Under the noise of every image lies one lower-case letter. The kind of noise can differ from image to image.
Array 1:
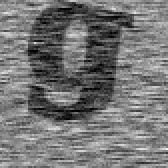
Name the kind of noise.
streaked along the rows
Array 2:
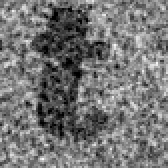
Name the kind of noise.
blotchy
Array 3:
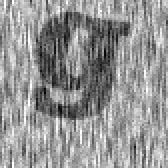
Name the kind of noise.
streaked along the columns
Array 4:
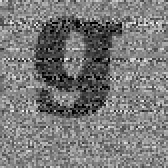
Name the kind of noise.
rows of uneven size
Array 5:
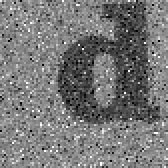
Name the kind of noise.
heavy tails
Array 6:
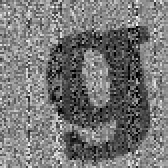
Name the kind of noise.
columns of uneven size
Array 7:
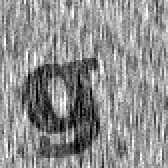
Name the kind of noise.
streaked along the columns
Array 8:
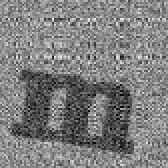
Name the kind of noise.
low rank plus noise
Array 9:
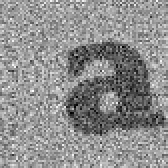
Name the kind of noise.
low rank plus noise
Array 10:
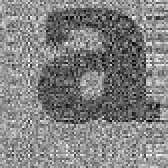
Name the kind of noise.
low rank plus noise
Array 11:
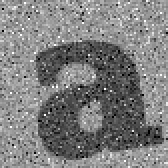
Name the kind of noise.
heavy tails
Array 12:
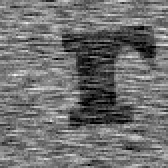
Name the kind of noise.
streaked along the rows
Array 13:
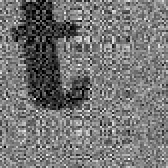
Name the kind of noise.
low rank plus noise
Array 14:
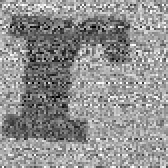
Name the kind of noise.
rows of uneven size
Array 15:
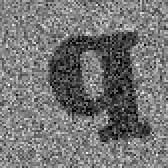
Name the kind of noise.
independent entries
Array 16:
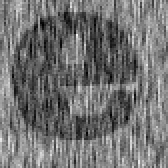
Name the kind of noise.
streaked along the columns
